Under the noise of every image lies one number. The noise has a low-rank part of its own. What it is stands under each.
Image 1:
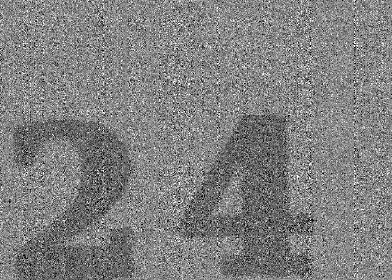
24
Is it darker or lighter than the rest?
darker
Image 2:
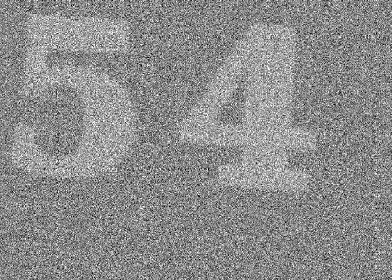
54
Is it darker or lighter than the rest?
lighter
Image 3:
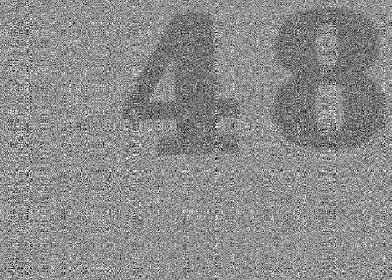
48
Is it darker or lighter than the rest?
darker
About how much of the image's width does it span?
two thirds
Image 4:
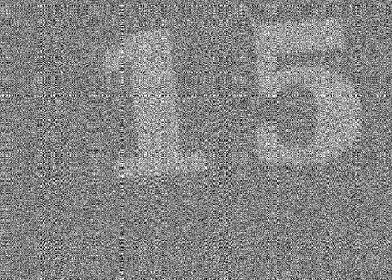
15
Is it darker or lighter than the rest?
lighter
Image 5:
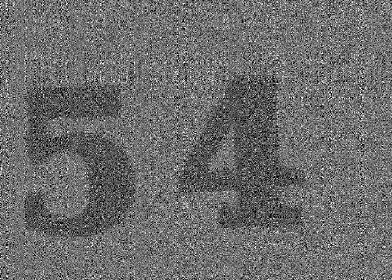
54
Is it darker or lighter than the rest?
darker
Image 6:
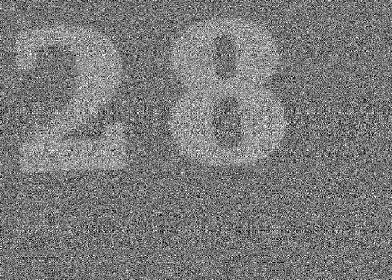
28
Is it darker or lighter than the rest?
lighter
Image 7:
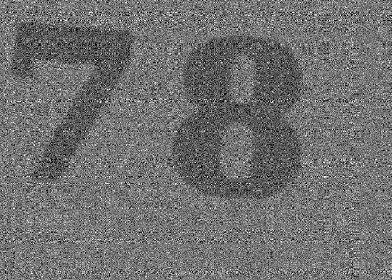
78
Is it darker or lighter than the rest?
darker
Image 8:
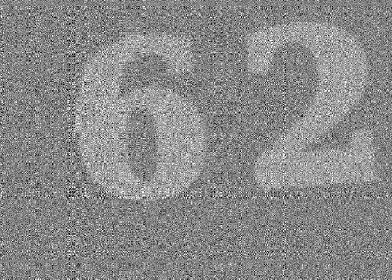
62
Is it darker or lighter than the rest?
lighter
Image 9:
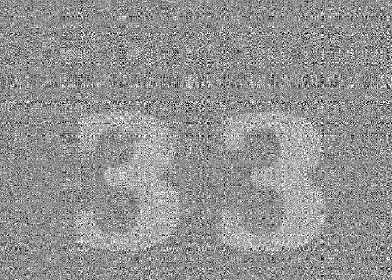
33
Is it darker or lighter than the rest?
lighter
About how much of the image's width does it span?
two thirds
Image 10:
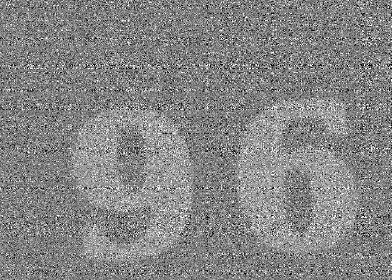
96
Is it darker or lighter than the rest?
lighter
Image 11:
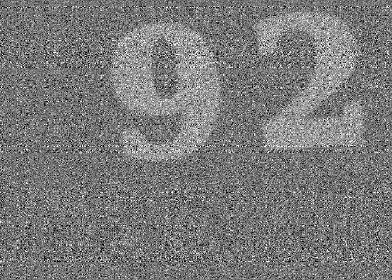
92
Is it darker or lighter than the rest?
lighter
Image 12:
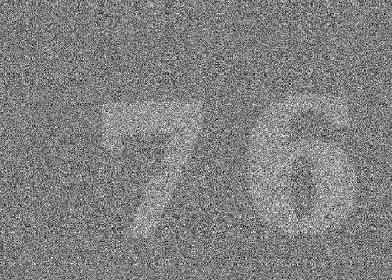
76
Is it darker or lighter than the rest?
lighter
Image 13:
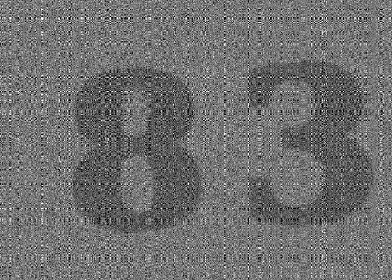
83
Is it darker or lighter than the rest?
darker
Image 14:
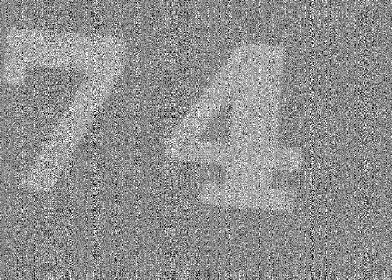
74
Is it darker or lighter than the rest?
lighter
